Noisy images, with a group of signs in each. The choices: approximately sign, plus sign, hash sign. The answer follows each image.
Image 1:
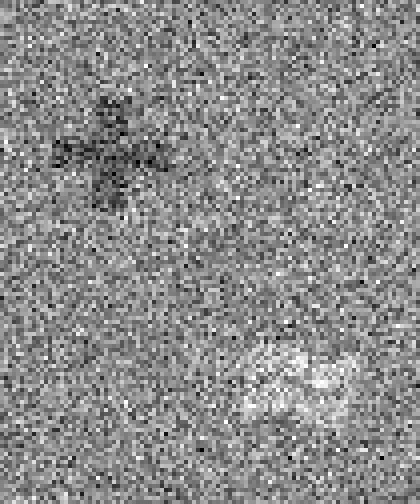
top left: dark plus sign; bottom right: light approximately sign
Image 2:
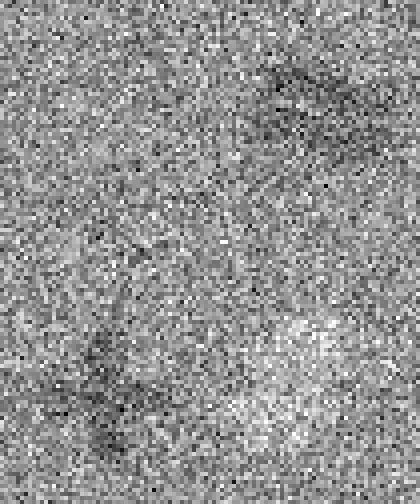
top right: dark approximately sign; bottom left: dark plus sign; bottom right: light hash sign
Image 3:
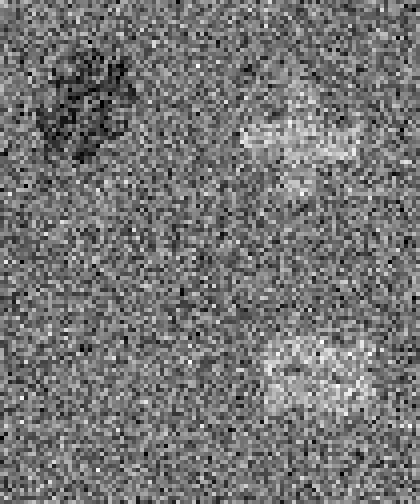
top left: dark hash sign; top right: light plus sign; bottom right: light approximately sign
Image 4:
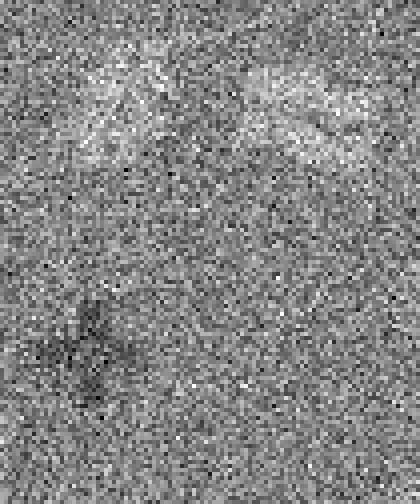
top left: light hash sign; top right: light approximately sign; bottom left: dark plus sign
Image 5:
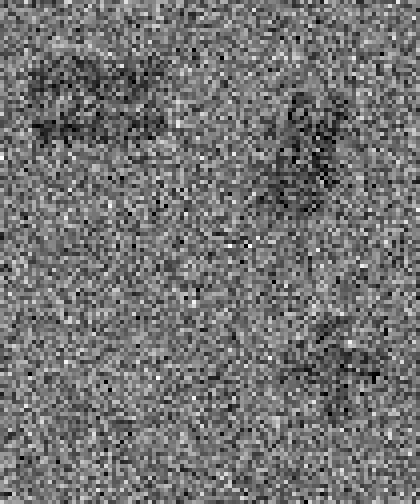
top left: dark approximately sign; top right: dark hash sign; bottom right: dark plus sign
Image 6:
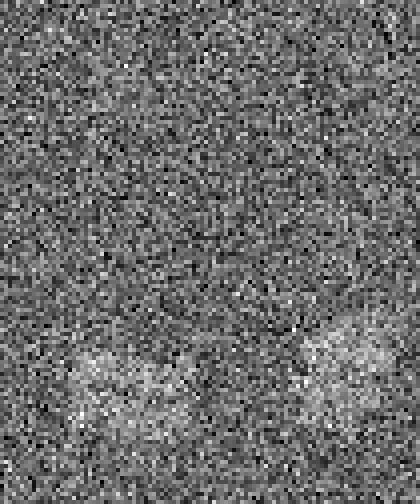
bottom left: light approximately sign; bottom right: light hash sign
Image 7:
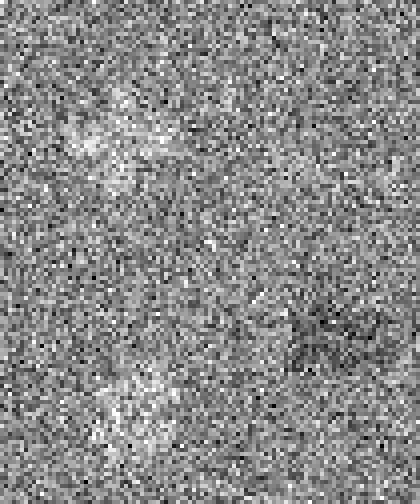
top left: light plus sign; bottom left: light hash sign; bottom right: dark approximately sign
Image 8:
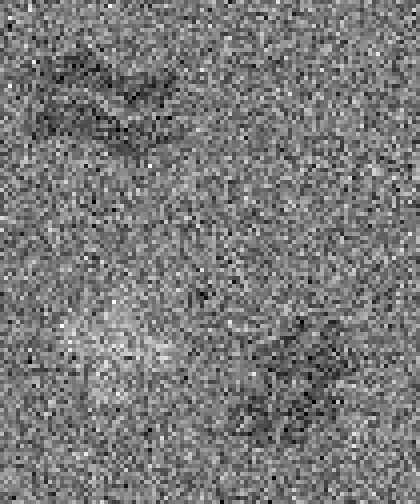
top left: dark approximately sign; bottom left: light plus sign; bottom right: dark hash sign
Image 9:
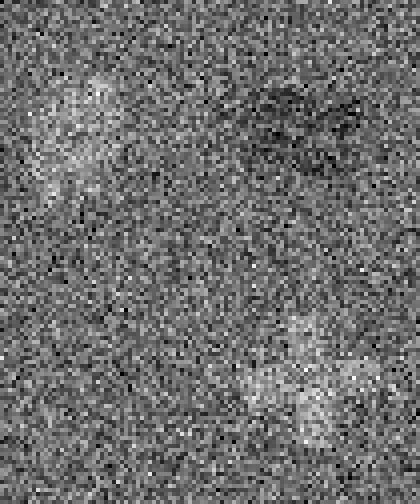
top left: light hash sign; top right: dark approximately sign; bottom right: light plus sign
